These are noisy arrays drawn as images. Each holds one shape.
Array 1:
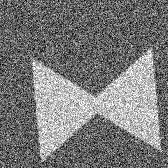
bow tie
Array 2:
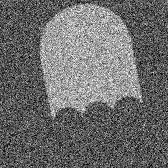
ghost
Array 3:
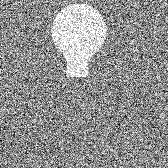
light bulb
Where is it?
top middle
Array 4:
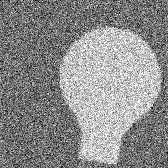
light bulb
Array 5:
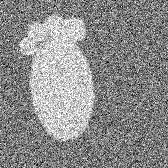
footprint
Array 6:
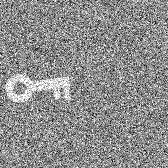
key
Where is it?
middle left
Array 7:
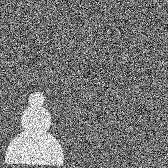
chess pawn
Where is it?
bottom left
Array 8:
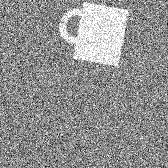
cup
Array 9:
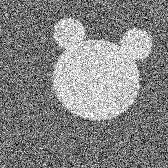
bear's head
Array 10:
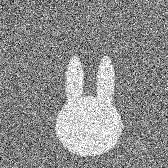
rabbit's head
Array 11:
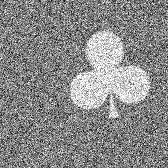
club
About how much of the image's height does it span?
half
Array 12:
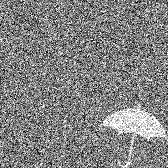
umbrella
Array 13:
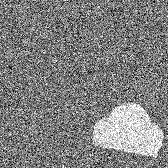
cloud
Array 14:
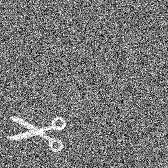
pair of scissors
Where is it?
bottom left
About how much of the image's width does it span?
a third
